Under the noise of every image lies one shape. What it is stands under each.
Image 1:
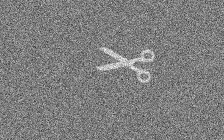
pair of scissors
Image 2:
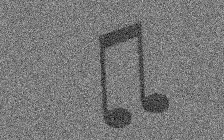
pair of musical notes
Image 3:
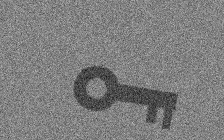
key
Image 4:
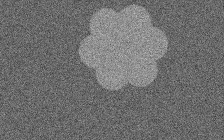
flower
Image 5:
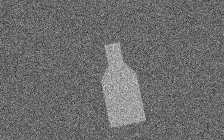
bottle
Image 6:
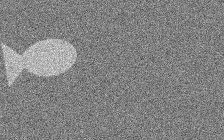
fish
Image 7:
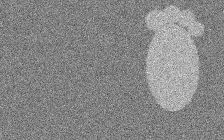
footprint
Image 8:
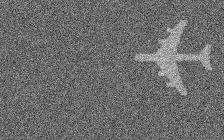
airplane
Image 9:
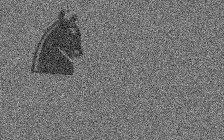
chess knight
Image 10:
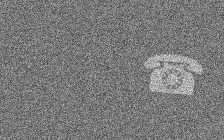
telephone
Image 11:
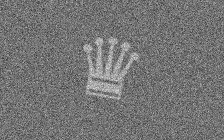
chess queen
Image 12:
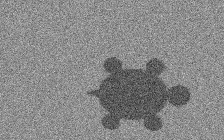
turtle
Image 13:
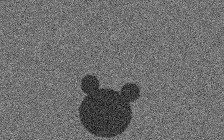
bear's head
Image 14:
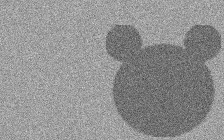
bear's head
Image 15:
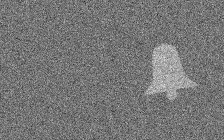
bell
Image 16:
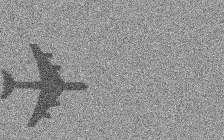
airplane
